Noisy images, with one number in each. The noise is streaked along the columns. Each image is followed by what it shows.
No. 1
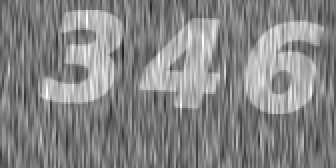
346
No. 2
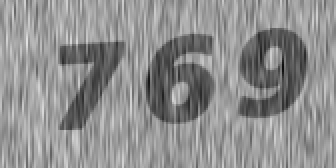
769
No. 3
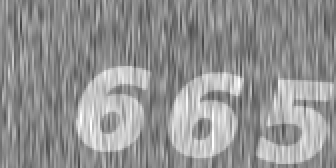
665
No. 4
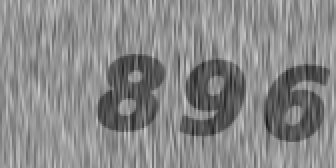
896
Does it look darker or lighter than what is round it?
darker
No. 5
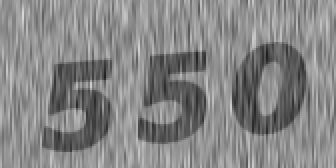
550
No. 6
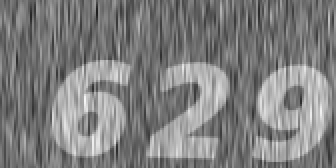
629
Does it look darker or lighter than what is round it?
lighter
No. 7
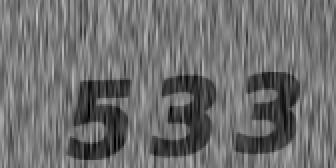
533
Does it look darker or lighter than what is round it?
darker
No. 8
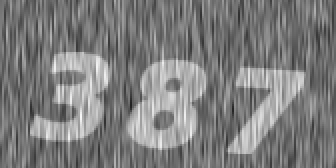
387
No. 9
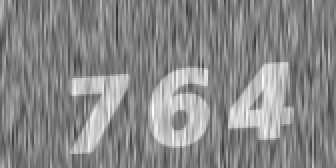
764
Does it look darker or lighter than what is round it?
lighter
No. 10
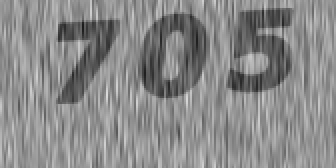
705
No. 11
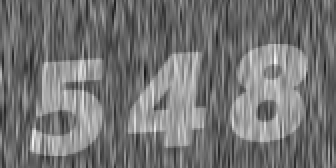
548
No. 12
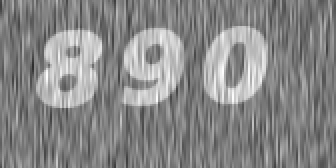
890
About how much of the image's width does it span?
two thirds
